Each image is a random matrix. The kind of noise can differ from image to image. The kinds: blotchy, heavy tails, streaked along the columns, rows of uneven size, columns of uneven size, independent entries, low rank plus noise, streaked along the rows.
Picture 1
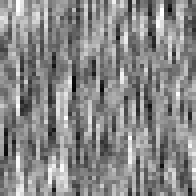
streaked along the columns
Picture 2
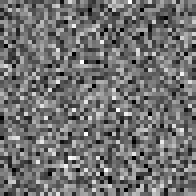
independent entries
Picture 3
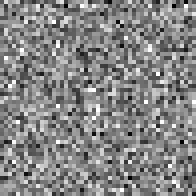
independent entries
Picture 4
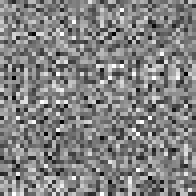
low rank plus noise
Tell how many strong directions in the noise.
three or four
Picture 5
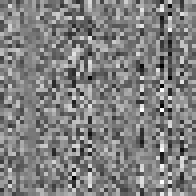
columns of uneven size
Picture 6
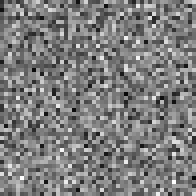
independent entries
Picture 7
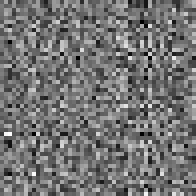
low rank plus noise
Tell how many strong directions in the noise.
two
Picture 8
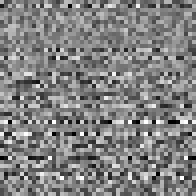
rows of uneven size
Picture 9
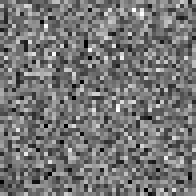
independent entries
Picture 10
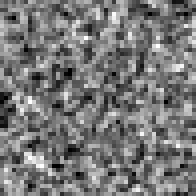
blotchy
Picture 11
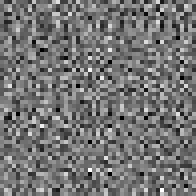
low rank plus noise
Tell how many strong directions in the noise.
two
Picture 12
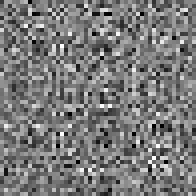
low rank plus noise
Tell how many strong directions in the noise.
three or four
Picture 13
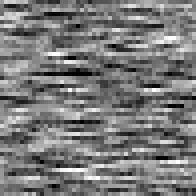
streaked along the rows
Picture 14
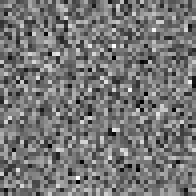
independent entries
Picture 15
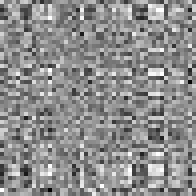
low rank plus noise
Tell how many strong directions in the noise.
one
